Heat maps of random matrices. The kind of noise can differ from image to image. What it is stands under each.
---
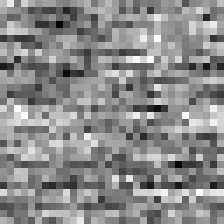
streaked along the rows
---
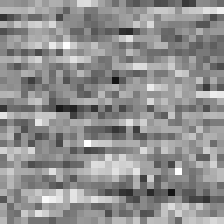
streaked along the rows
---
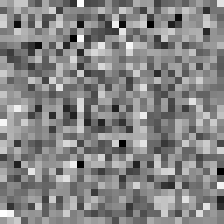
low rank plus noise
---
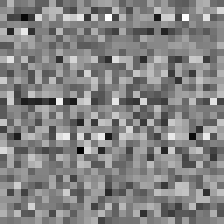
rows of uneven size
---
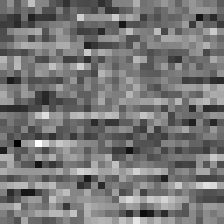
streaked along the rows
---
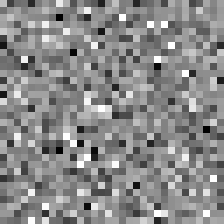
heavy tails
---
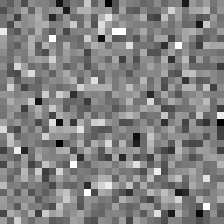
heavy tails
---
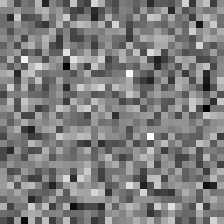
low rank plus noise
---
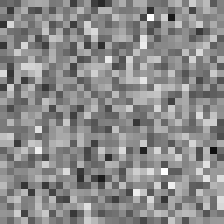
independent entries
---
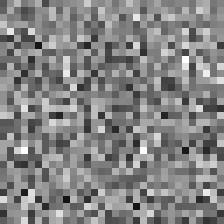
low rank plus noise
